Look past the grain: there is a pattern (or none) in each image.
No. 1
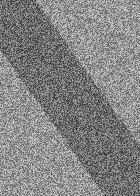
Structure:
a diagonal band
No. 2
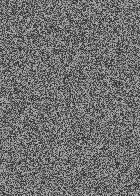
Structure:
only noise
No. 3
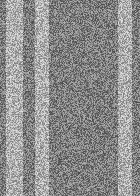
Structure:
bands of columns
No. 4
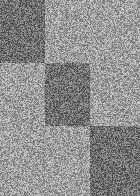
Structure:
blocks along the diagonal
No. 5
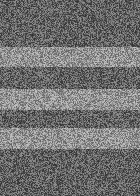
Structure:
bands of rows
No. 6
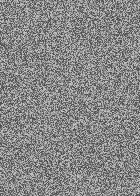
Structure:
only noise
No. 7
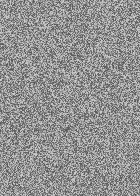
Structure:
only noise
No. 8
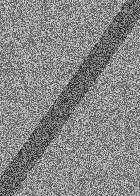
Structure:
a diagonal band
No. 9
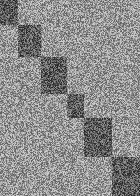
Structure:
blocks along the diagonal
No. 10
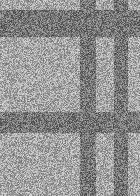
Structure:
bands of rows crossing bands of columns
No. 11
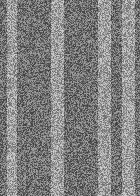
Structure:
bands of columns
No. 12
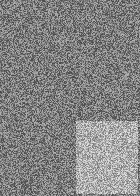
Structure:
one block
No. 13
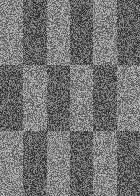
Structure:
a checkerboard
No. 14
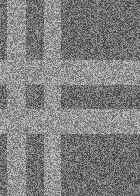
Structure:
bands of rows crossing bands of columns
